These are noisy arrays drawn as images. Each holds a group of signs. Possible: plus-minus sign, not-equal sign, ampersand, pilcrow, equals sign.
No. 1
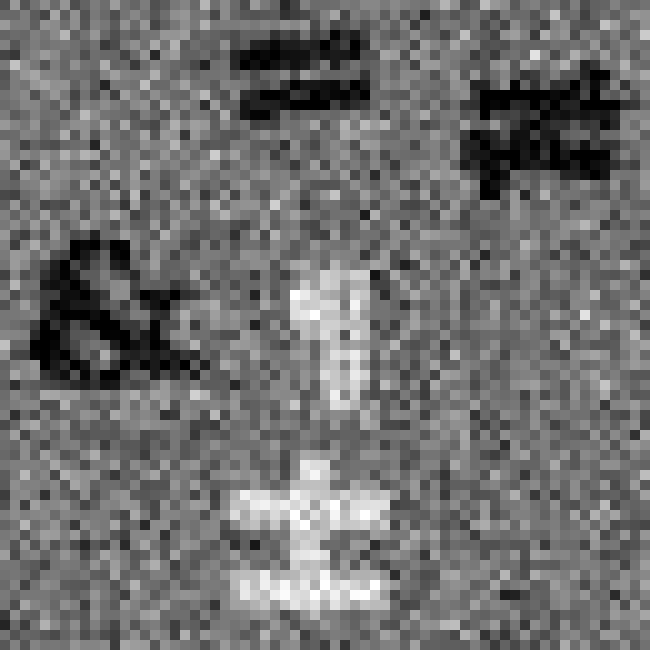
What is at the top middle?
equals sign
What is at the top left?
nothing
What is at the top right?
not-equal sign
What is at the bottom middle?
plus-minus sign
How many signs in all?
5
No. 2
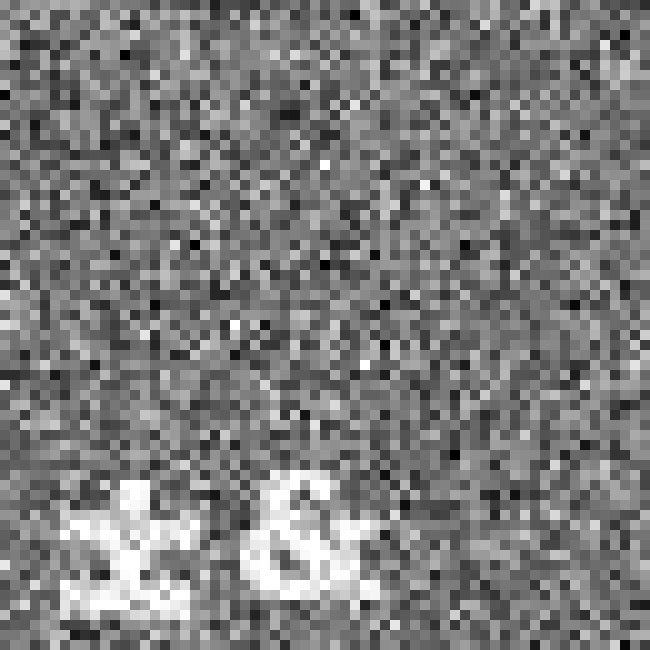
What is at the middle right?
nothing
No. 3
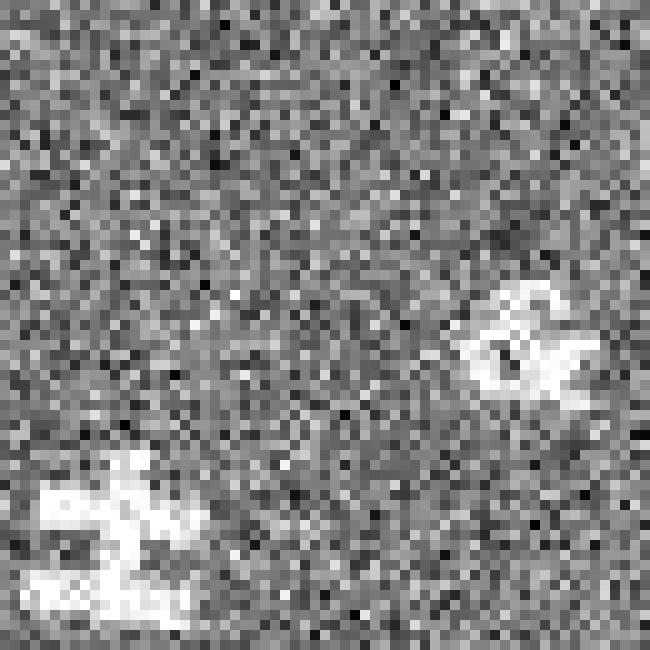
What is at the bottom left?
plus-minus sign
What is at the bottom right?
nothing
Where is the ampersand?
middle right
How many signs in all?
2
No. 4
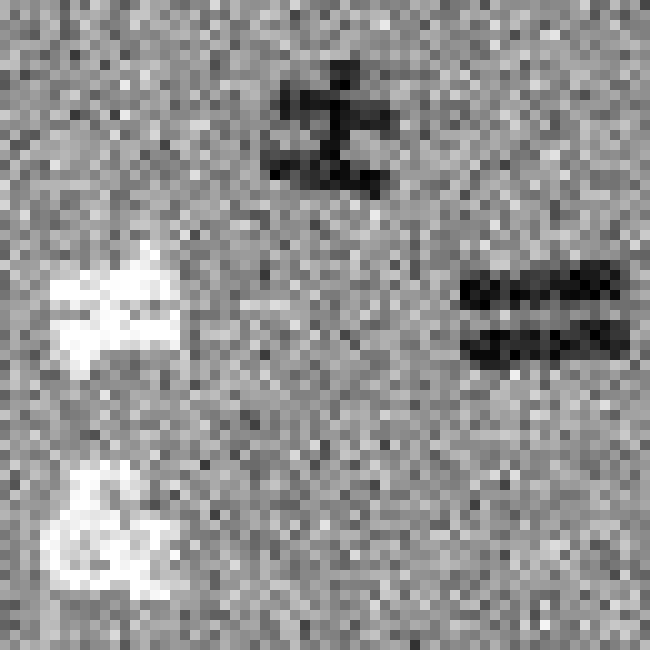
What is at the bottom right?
nothing
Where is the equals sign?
middle right
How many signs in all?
4
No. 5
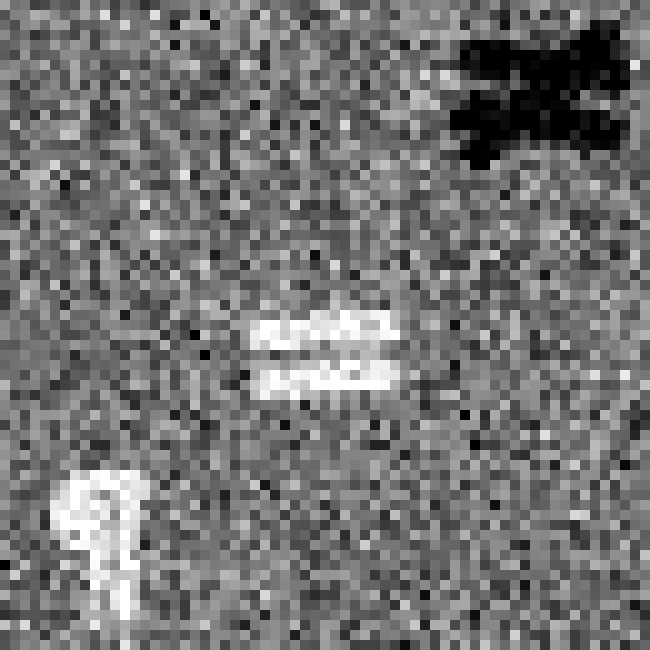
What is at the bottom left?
pilcrow
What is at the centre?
equals sign
